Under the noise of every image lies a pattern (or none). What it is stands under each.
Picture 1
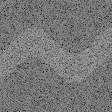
a wavy band
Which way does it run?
left to right
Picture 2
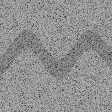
a wavy band
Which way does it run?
left to right
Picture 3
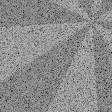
spokes from one point
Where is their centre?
top right
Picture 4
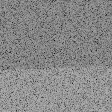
a sharp edge
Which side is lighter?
bottom
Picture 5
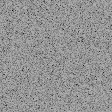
only noise
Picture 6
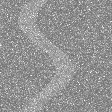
a wavy band
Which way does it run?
top to bottom
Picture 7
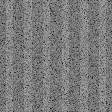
vertical stripes
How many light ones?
6
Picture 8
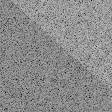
a sharp edge
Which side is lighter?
top right
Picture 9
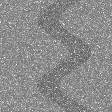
a wavy band
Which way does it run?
top to bottom
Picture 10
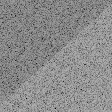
a sharp edge
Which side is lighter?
bottom right
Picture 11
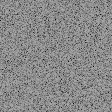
only noise
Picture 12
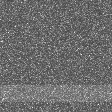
one horizontal stripe
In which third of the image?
bottom
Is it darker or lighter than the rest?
lighter
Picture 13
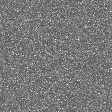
only noise
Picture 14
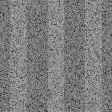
vertical stripes
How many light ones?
3
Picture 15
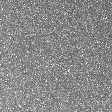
a smooth slope
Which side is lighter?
bottom left
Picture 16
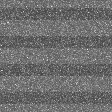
horizontal stripes
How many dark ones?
4
